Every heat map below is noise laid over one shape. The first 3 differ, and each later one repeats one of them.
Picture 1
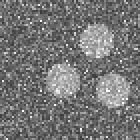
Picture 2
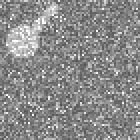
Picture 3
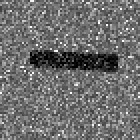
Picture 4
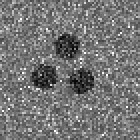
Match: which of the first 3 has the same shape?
1
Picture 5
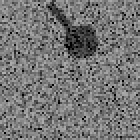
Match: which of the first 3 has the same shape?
2
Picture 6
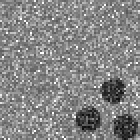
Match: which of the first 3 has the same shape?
1
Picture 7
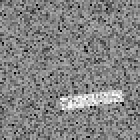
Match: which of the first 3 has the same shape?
3
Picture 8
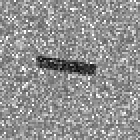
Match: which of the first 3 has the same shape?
3
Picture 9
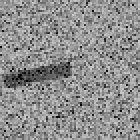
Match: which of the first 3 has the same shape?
3
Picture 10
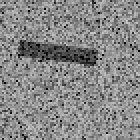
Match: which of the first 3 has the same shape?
3
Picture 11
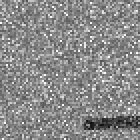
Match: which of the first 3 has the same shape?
3
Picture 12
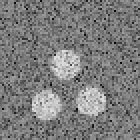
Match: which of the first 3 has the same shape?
1
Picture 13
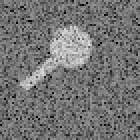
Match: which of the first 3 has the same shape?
2
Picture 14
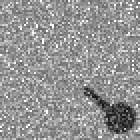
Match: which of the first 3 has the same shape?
2
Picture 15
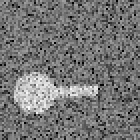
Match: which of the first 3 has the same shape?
2
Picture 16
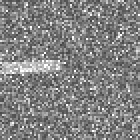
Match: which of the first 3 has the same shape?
3
